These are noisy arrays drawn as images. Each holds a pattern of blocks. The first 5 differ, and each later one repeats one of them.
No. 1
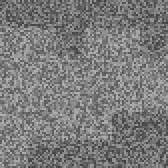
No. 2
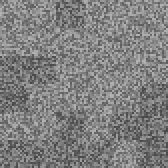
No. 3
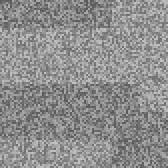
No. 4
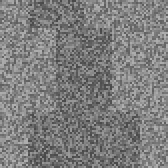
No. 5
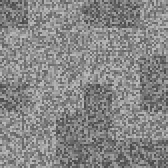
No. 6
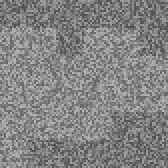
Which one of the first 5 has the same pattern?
1
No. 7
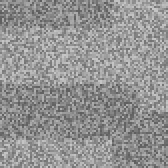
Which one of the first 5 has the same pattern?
3
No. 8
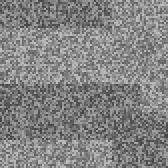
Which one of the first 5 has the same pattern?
3
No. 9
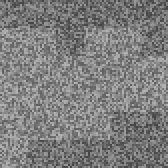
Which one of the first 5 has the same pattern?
1
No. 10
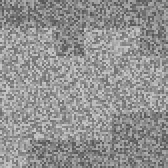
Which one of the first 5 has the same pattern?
1
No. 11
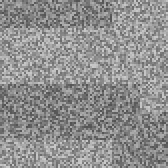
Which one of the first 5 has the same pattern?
3
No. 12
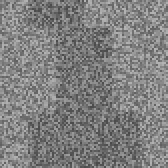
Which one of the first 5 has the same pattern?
4
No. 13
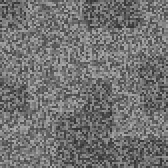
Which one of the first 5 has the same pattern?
5
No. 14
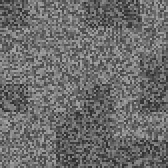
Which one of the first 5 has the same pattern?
5
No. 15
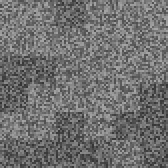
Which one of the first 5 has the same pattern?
2
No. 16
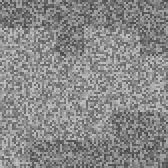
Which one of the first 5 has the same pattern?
1
